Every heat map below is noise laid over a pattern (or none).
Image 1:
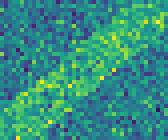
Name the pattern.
a diagonal band
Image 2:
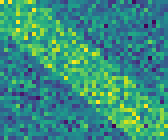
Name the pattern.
a diagonal band
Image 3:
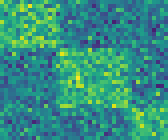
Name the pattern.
blocks along the diagonal
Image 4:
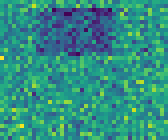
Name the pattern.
one block
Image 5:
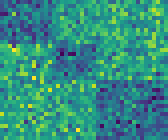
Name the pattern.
blocks along the diagonal
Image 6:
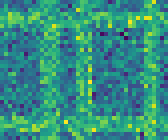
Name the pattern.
bands of rows crossing bands of columns
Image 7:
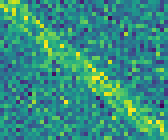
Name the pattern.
a diagonal band
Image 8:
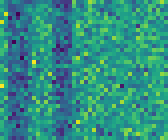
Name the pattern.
bands of columns
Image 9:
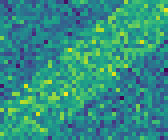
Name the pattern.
a diagonal band
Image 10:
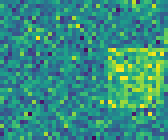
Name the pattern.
one block
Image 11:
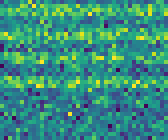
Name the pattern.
bands of rows
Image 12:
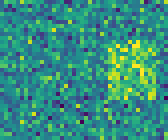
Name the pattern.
one block
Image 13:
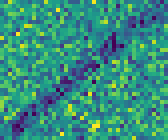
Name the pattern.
a diagonal band
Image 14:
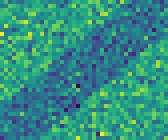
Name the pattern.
a diagonal band
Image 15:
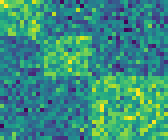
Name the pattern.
blocks along the diagonal
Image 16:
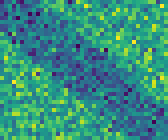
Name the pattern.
a diagonal band
